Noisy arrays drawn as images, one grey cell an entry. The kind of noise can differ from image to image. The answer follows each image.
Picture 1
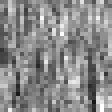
streaked along the columns
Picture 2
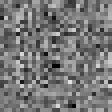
low rank plus noise
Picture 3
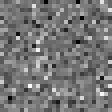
heavy tails
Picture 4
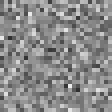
independent entries
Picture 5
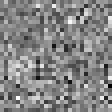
low rank plus noise
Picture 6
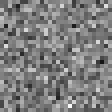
independent entries
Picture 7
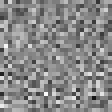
low rank plus noise
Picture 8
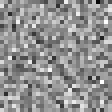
independent entries
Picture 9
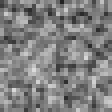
blotchy
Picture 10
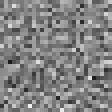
low rank plus noise
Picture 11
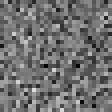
independent entries
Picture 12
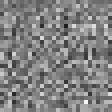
low rank plus noise
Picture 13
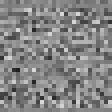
rows of uneven size
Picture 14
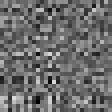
low rank plus noise
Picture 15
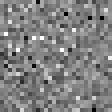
heavy tails
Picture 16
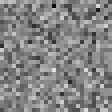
independent entries
